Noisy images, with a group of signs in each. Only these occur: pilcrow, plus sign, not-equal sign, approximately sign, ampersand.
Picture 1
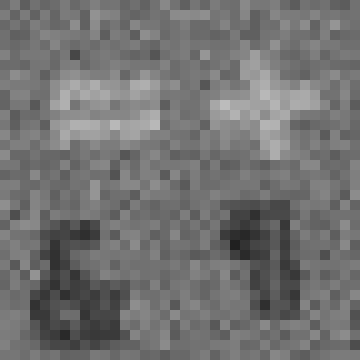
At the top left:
approximately sign
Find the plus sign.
top right
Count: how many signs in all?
4
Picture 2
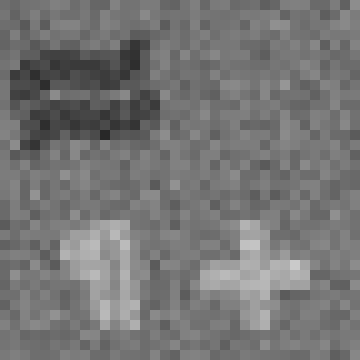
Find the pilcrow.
bottom left
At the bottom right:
plus sign
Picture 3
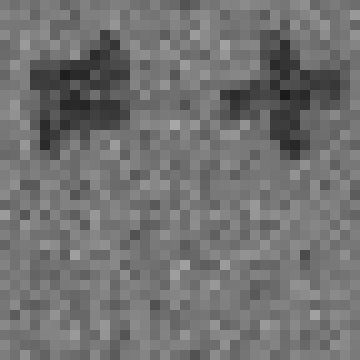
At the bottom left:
nothing
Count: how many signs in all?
2
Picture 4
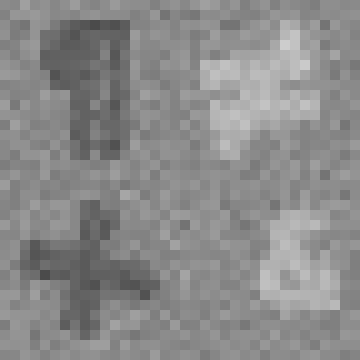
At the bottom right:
ampersand
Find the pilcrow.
top left
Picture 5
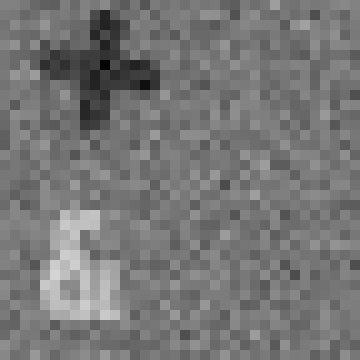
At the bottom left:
ampersand
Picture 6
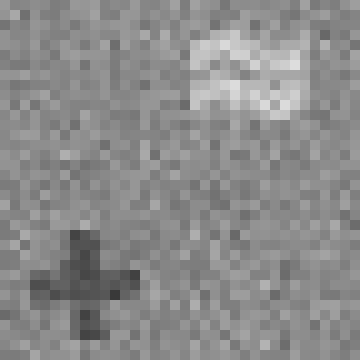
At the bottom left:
plus sign
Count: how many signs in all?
2
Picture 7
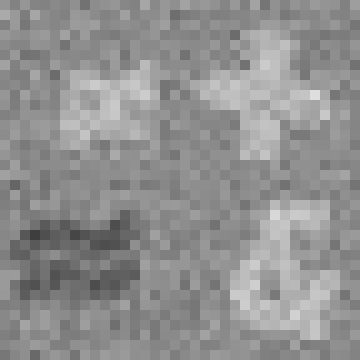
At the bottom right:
ampersand
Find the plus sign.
top right
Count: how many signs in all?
4
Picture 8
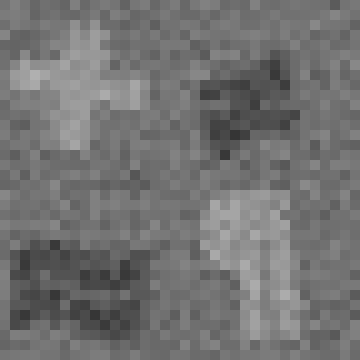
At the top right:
not-equal sign
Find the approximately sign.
bottom left
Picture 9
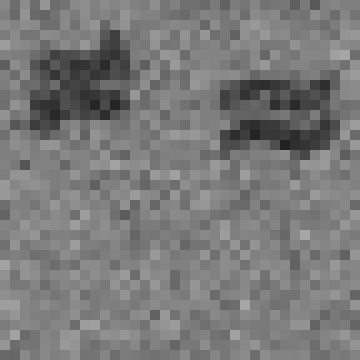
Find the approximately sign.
top right
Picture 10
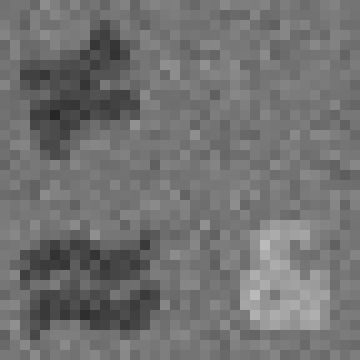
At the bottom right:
ampersand
